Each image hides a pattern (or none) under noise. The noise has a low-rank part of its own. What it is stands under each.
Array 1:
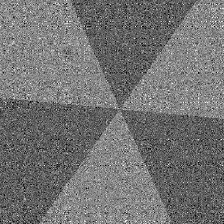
spokes from one point
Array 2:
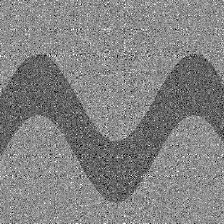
a wavy band
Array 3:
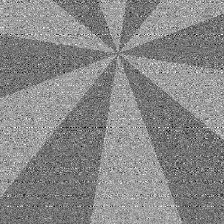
spokes from one point
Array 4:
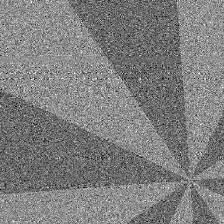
spokes from one point
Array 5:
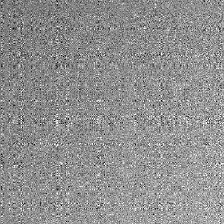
a smooth slope
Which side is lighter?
bottom right
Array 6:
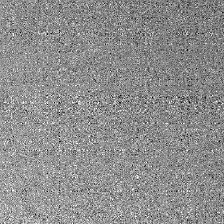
a smooth slope
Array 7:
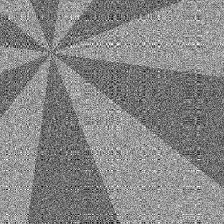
spokes from one point
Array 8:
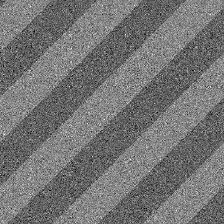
diagonal stripes
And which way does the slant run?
bottom left to top right
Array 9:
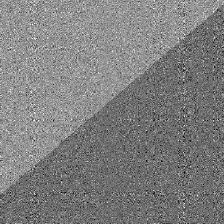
a sharp edge
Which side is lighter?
top left
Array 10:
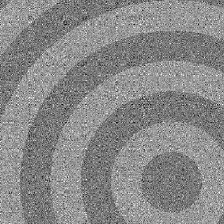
rings round one point
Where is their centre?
bottom right
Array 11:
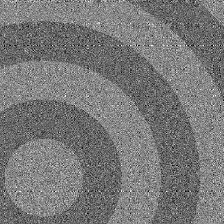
rings round one point
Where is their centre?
bottom left
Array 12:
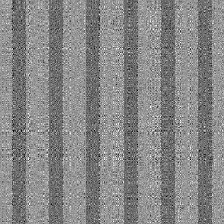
vertical stripes
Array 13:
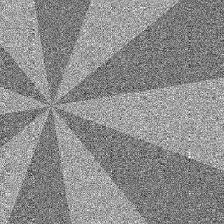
spokes from one point
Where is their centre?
middle left
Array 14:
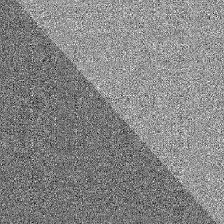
a sharp edge
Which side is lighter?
top right
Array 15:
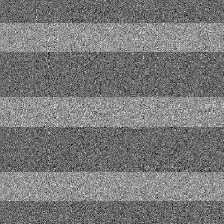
horizontal stripes
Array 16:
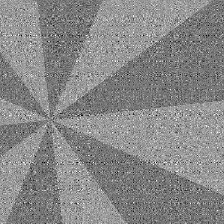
spokes from one point
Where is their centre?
middle left
